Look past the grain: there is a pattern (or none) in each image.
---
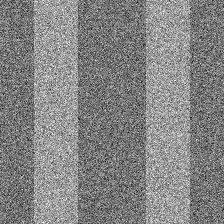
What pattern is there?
vertical stripes
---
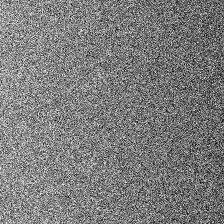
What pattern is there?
a smooth slope
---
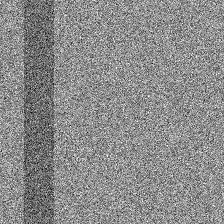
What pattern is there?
one vertical stripe
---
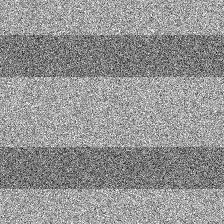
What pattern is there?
horizontal stripes
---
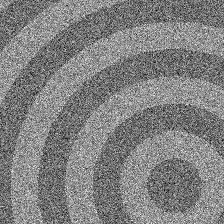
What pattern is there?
rings round one point
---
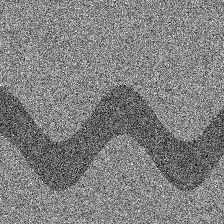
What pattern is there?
a wavy band
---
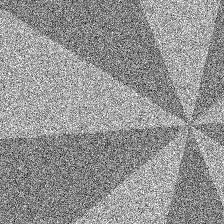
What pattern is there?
spokes from one point
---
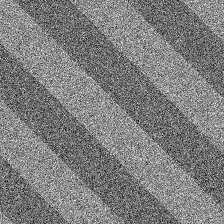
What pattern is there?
diagonal stripes
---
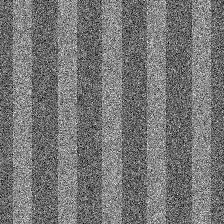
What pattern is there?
vertical stripes
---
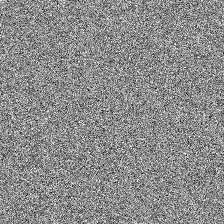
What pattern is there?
only noise
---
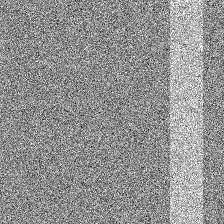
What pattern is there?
one vertical stripe
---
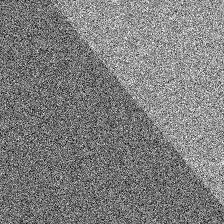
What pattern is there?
a sharp edge
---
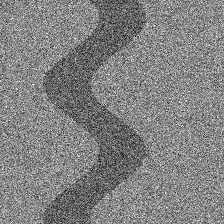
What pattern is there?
a wavy band
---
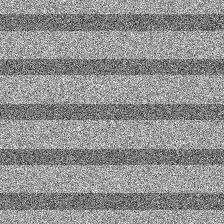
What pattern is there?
horizontal stripes
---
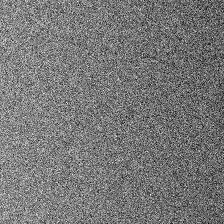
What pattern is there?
a smooth slope
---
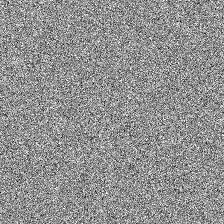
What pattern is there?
only noise
